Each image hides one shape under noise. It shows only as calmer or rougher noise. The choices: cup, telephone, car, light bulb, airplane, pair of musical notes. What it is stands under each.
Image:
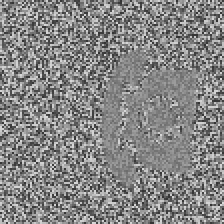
telephone
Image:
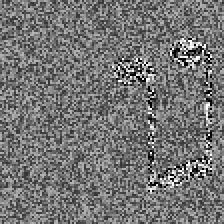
pair of musical notes
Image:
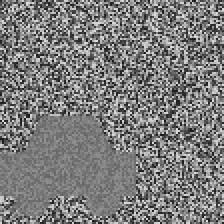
car
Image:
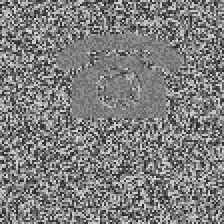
telephone
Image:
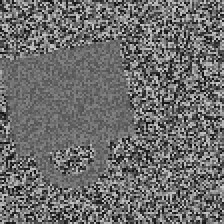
cup
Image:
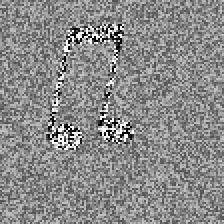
pair of musical notes
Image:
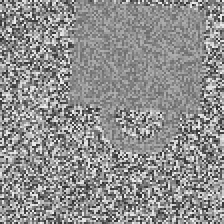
cup
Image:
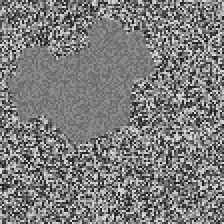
car
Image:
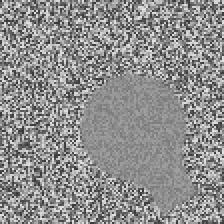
light bulb
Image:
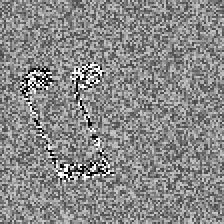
pair of musical notes
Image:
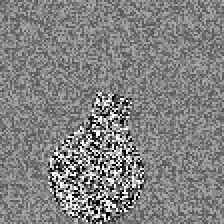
light bulb
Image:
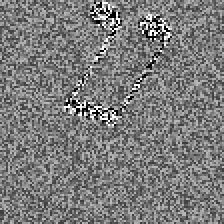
pair of musical notes
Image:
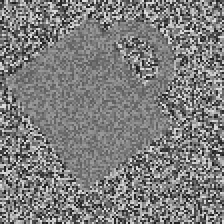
cup
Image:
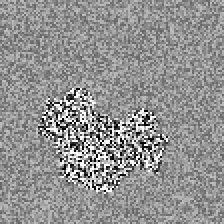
car
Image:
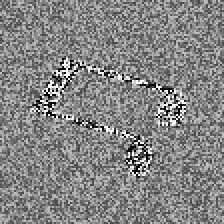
pair of musical notes
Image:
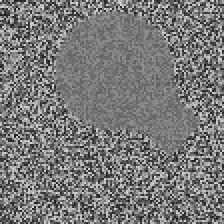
light bulb
